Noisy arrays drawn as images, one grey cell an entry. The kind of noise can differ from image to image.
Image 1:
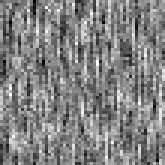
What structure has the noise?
streaked along the columns
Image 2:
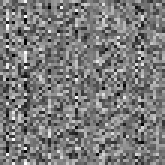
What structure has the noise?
columns of uneven size
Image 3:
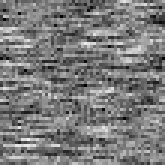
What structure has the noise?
streaked along the rows
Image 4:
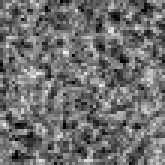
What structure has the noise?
blotchy
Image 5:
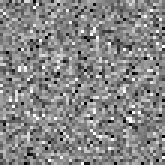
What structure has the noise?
heavy tails
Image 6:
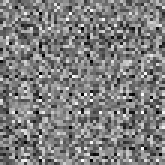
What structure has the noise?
low rank plus noise
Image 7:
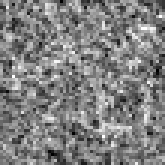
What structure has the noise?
blotchy
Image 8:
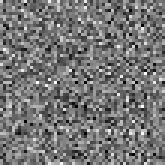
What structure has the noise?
low rank plus noise
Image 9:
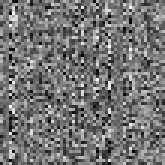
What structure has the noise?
columns of uneven size
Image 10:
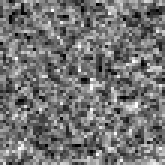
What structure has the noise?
blotchy
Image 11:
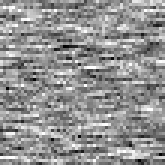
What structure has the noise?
streaked along the rows
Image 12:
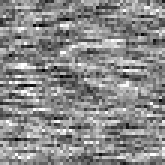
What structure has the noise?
streaked along the rows
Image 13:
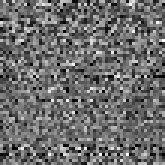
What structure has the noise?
rows of uneven size
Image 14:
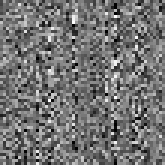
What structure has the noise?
columns of uneven size
